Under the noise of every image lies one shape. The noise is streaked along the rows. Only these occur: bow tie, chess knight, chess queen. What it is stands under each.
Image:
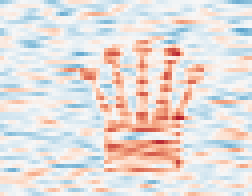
red chess queen
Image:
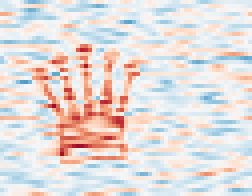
red chess queen
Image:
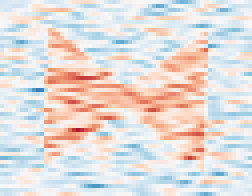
red bow tie
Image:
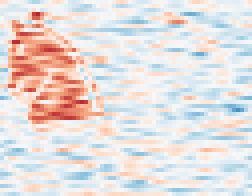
red chess knight
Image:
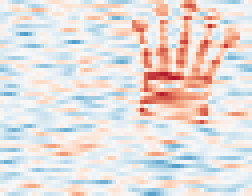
red chess queen
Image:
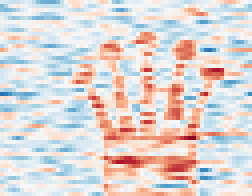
red chess queen
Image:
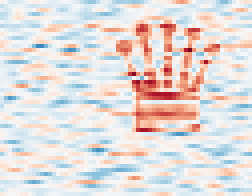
red chess queen
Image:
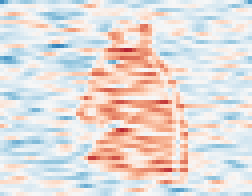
red chess knight
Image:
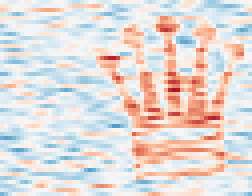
red chess queen
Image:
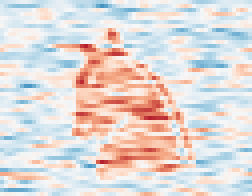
red chess knight
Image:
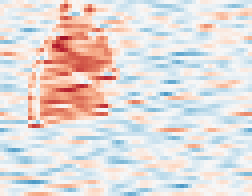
red chess knight
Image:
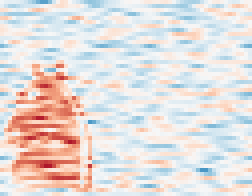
red chess knight
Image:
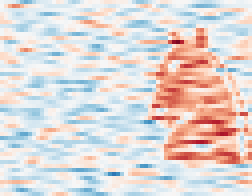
red chess knight
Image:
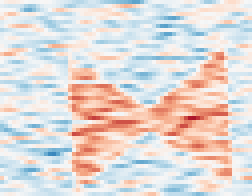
red bow tie
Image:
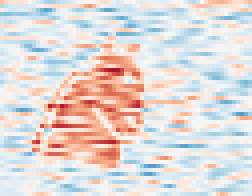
red chess knight
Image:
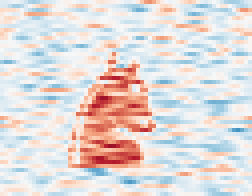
red chess knight
